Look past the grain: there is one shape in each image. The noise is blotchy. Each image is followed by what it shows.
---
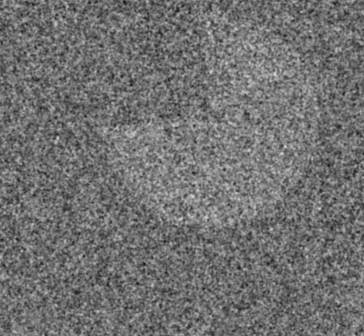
disc with a wedge cut out
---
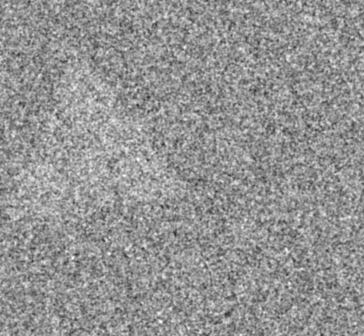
triangle
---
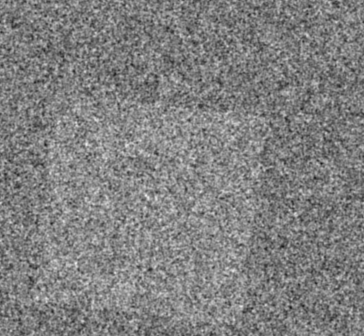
square
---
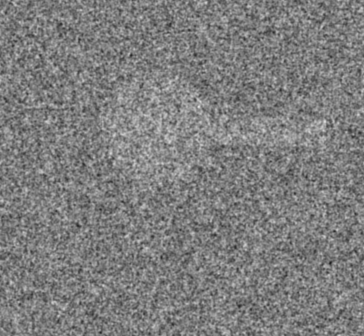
lollipop
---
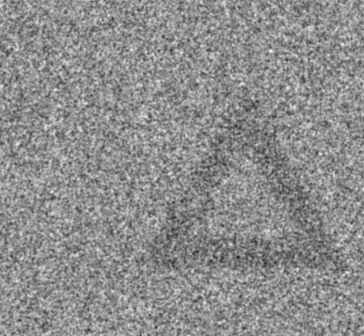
triangle frame
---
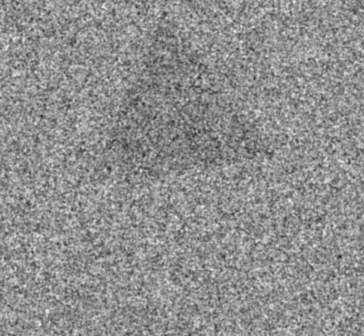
triangle
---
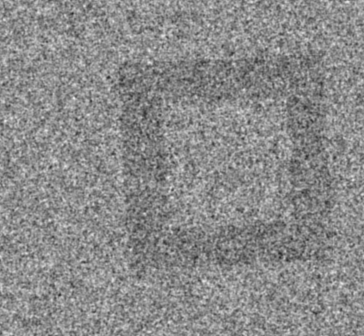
square frame
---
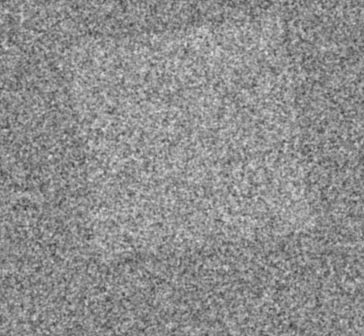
square
